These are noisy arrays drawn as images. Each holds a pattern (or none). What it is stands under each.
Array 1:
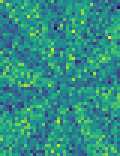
spokes from one point
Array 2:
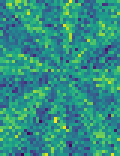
spokes from one point
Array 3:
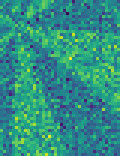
spokes from one point
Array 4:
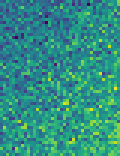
a smooth slope
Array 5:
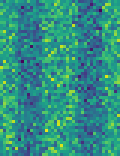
vertical stripes
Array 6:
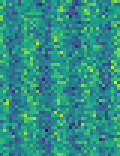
vertical stripes
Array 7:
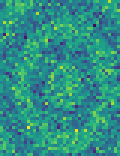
rings round one point
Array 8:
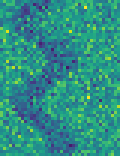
a wavy band
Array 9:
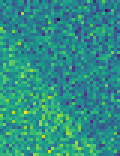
a sharp edge
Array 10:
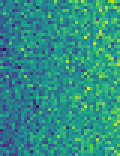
a smooth slope
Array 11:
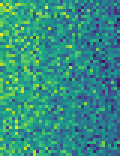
a smooth slope
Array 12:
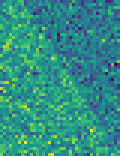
a sharp edge
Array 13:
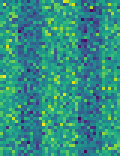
vertical stripes
